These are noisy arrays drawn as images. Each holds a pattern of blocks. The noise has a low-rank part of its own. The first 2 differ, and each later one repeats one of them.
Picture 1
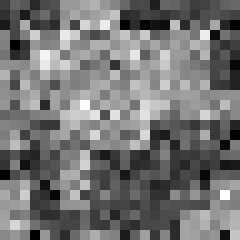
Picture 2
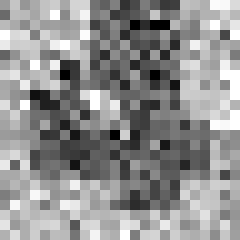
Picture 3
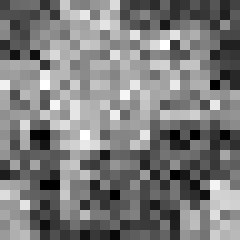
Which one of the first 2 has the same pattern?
1
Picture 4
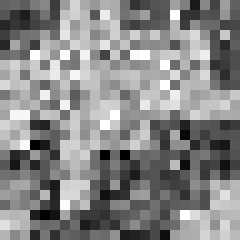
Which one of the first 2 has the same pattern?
1
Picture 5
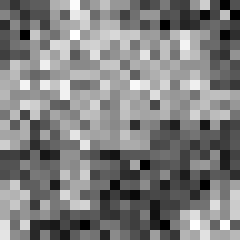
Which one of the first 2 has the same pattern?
1
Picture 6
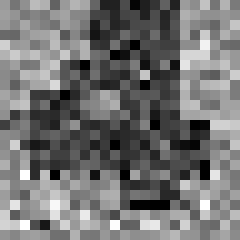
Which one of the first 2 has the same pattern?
2
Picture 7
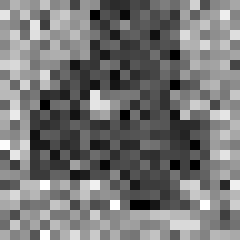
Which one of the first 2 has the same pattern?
2
